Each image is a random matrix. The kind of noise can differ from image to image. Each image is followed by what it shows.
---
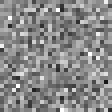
independent entries
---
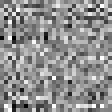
low rank plus noise
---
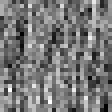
streaked along the columns
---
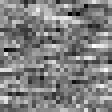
streaked along the rows
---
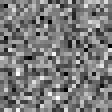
independent entries
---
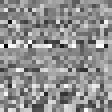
rows of uneven size
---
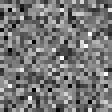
independent entries
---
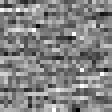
streaked along the rows
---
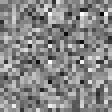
low rank plus noise
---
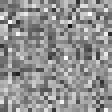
low rank plus noise
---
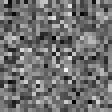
low rank plus noise
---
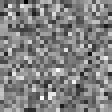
independent entries
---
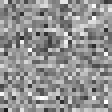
low rank plus noise
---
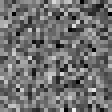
independent entries
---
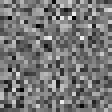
low rank plus noise
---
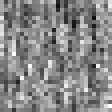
streaked along the columns
